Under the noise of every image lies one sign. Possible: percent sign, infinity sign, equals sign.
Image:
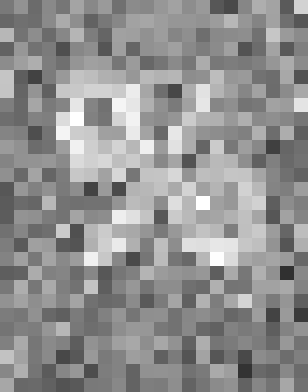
light percent sign
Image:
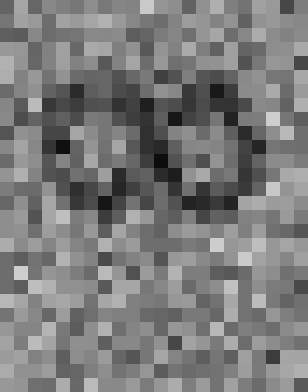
dark infinity sign
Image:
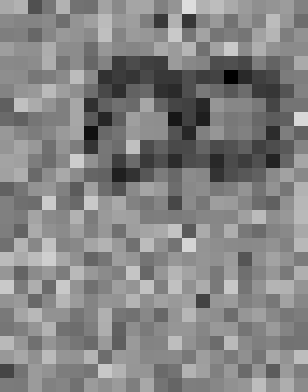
dark infinity sign
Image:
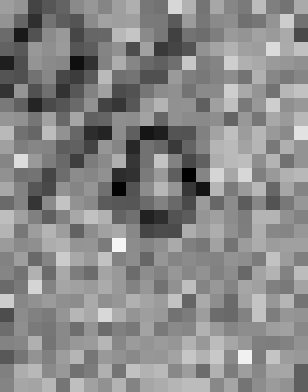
dark percent sign
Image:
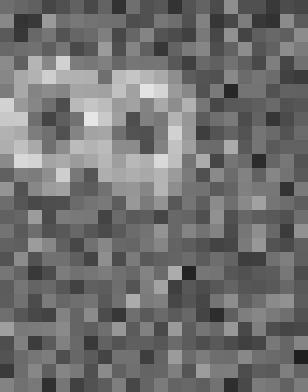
light infinity sign
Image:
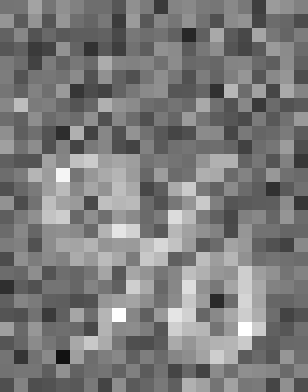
light percent sign
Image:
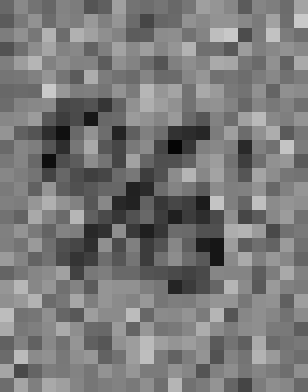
dark percent sign
